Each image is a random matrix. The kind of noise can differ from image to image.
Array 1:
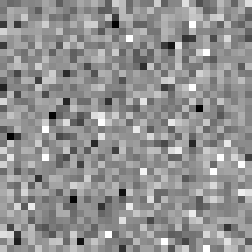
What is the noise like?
heavy tails
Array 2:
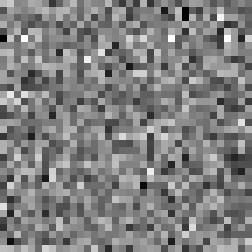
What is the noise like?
low rank plus noise
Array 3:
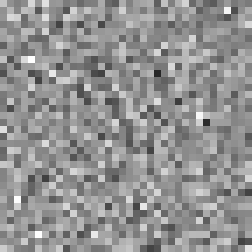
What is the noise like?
independent entries
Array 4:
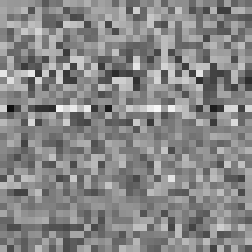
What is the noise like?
rows of uneven size
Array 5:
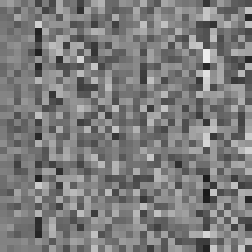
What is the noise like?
columns of uneven size
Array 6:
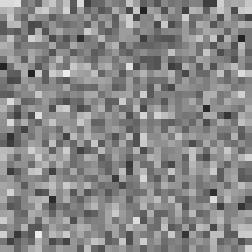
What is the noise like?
low rank plus noise
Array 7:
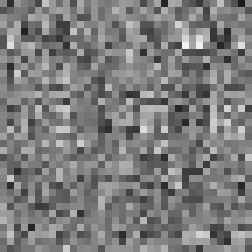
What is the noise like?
low rank plus noise
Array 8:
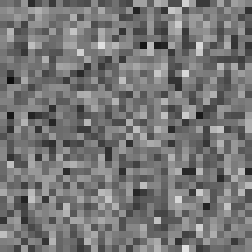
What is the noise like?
low rank plus noise
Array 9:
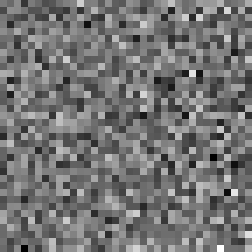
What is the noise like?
low rank plus noise
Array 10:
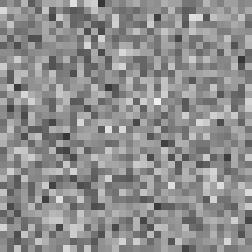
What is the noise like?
independent entries
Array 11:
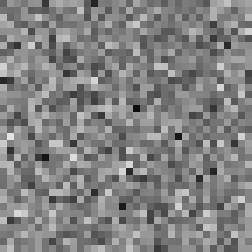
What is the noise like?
independent entries
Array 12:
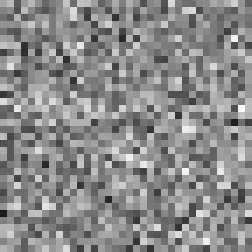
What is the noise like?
independent entries
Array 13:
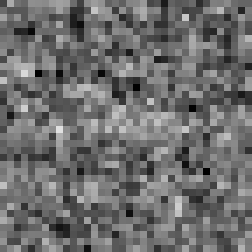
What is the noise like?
blotchy
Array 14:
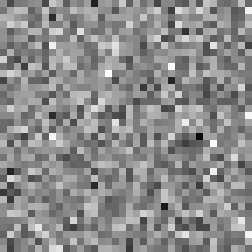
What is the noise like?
low rank plus noise
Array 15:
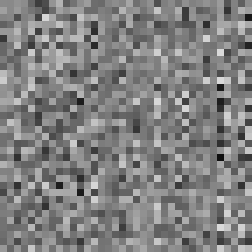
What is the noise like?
columns of uneven size
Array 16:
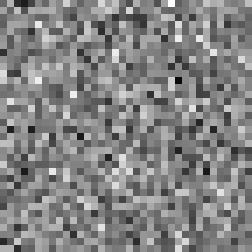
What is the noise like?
independent entries
